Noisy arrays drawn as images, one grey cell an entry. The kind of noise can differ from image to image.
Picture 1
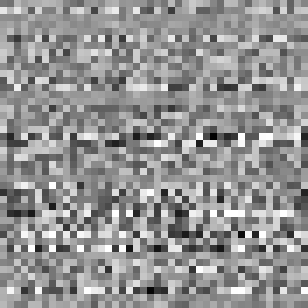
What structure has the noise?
rows of uneven size
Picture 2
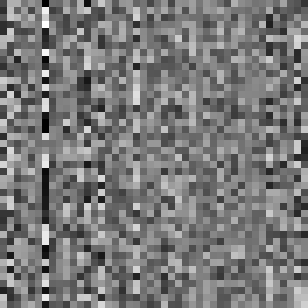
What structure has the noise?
columns of uneven size
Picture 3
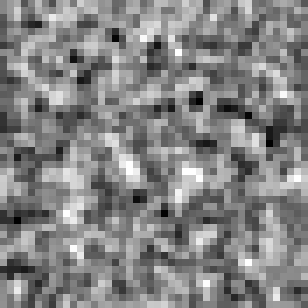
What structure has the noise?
blotchy
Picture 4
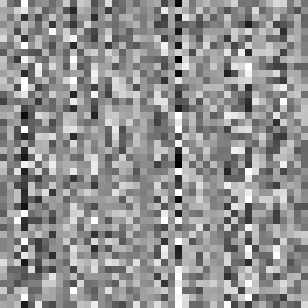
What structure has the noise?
columns of uneven size
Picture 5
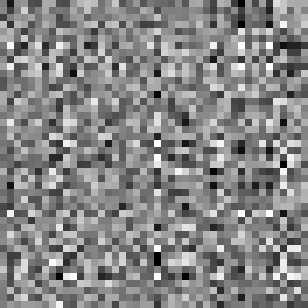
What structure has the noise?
low rank plus noise
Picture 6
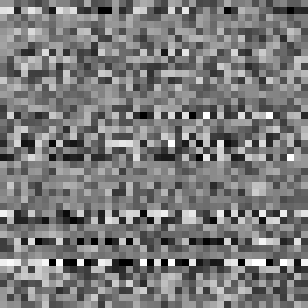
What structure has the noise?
rows of uneven size
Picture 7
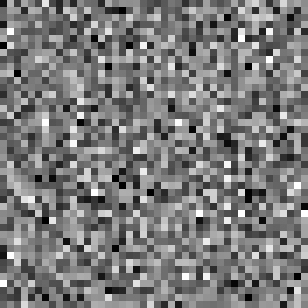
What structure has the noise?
independent entries
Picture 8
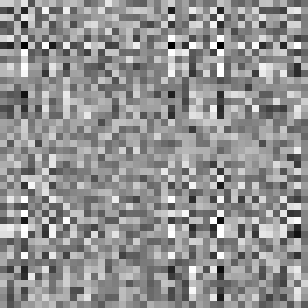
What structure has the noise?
low rank plus noise
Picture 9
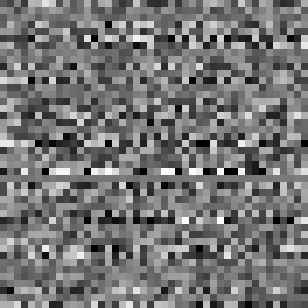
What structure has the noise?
rows of uneven size
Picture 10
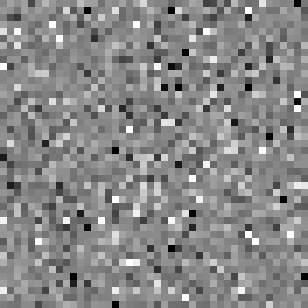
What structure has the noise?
heavy tails
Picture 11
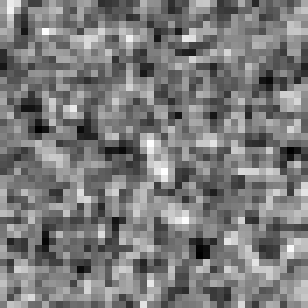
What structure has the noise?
blotchy
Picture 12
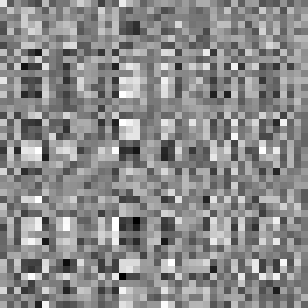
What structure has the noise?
low rank plus noise
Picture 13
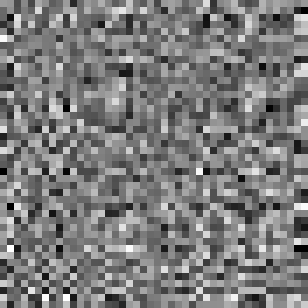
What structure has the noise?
low rank plus noise
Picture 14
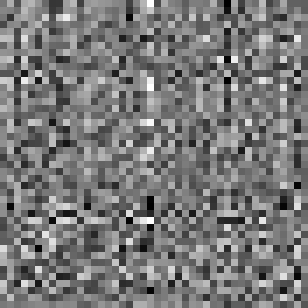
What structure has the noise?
low rank plus noise
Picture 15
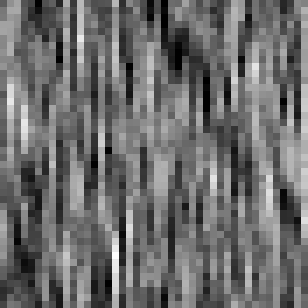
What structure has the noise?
streaked along the columns
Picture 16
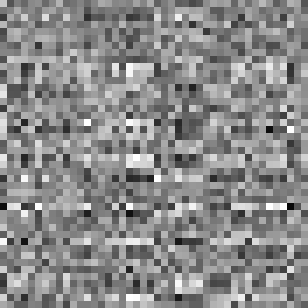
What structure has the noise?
low rank plus noise
